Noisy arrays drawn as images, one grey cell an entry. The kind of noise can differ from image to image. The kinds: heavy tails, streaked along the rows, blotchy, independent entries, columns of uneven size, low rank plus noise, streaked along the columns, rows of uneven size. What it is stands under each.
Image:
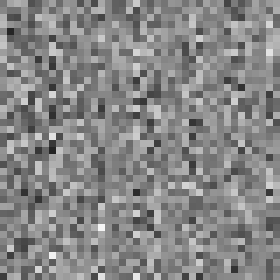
columns of uneven size
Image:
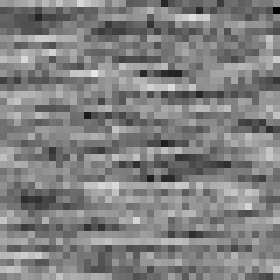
streaked along the rows
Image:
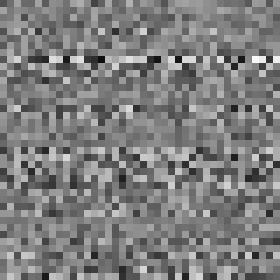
rows of uneven size
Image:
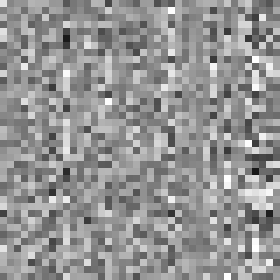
columns of uneven size
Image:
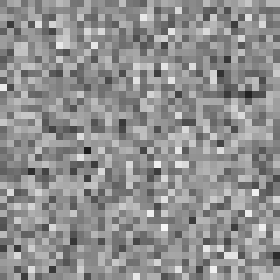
independent entries
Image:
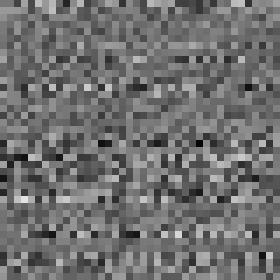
rows of uneven size
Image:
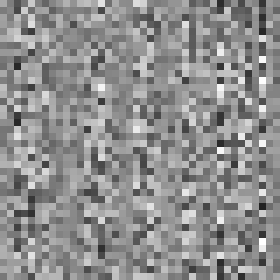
columns of uneven size
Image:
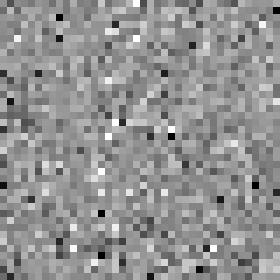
heavy tails
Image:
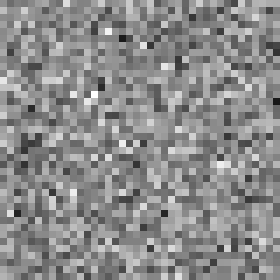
independent entries
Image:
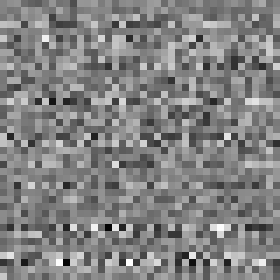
rows of uneven size
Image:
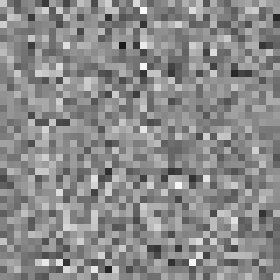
low rank plus noise
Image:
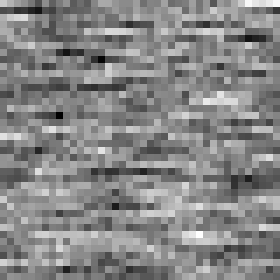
streaked along the rows
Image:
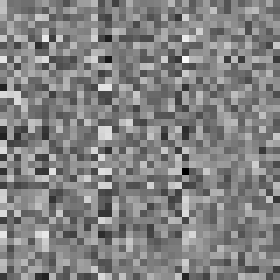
low rank plus noise
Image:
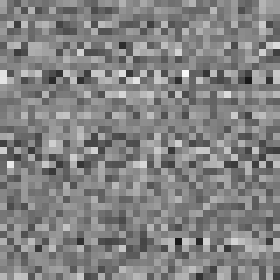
rows of uneven size
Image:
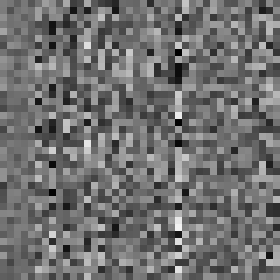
columns of uneven size
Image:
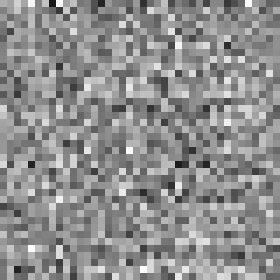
low rank plus noise
